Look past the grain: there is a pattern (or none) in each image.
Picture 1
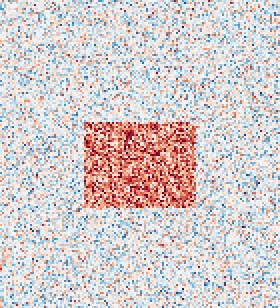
one block
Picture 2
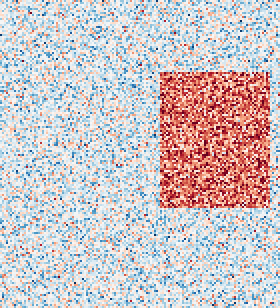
one block
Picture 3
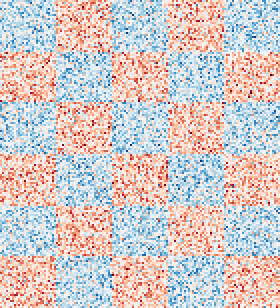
a checkerboard
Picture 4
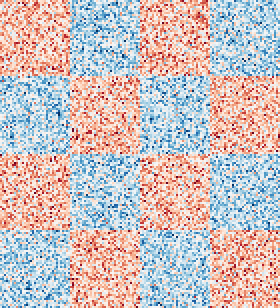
a checkerboard
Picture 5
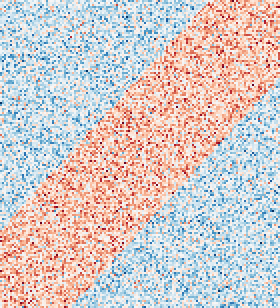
a diagonal band
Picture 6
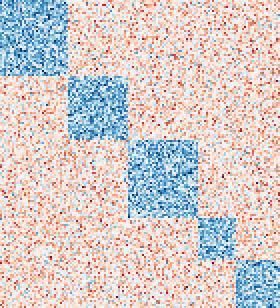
blocks along the diagonal
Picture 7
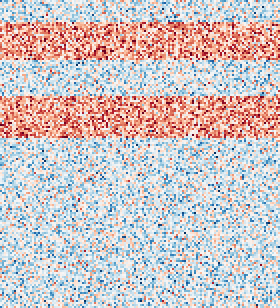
bands of rows
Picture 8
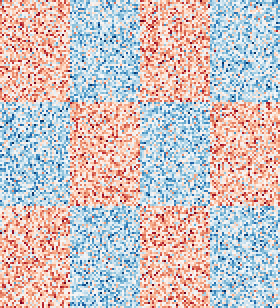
a checkerboard
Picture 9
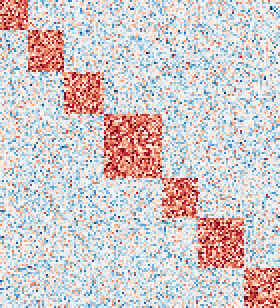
blocks along the diagonal
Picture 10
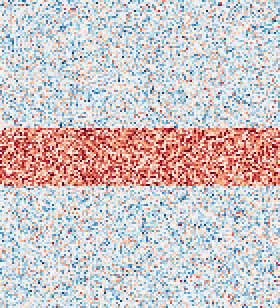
one band of rows
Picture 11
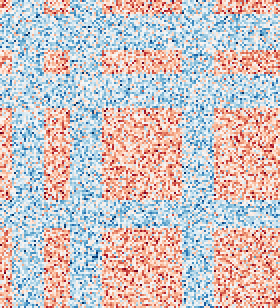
bands of rows crossing bands of columns
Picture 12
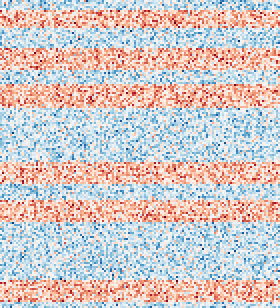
bands of rows
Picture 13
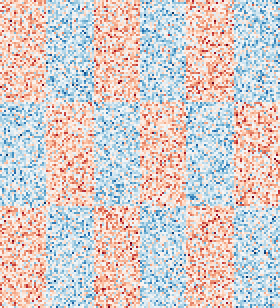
a checkerboard
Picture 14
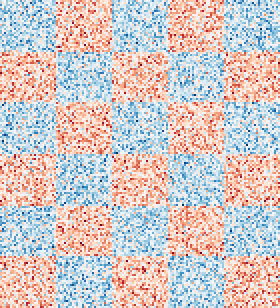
a checkerboard
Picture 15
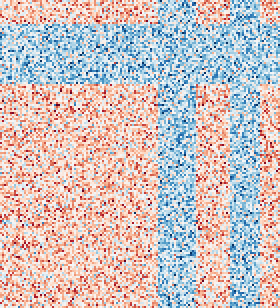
bands of rows crossing bands of columns
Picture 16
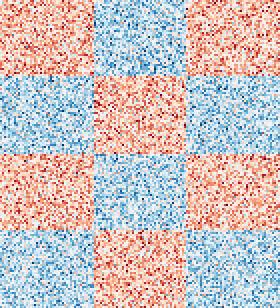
a checkerboard
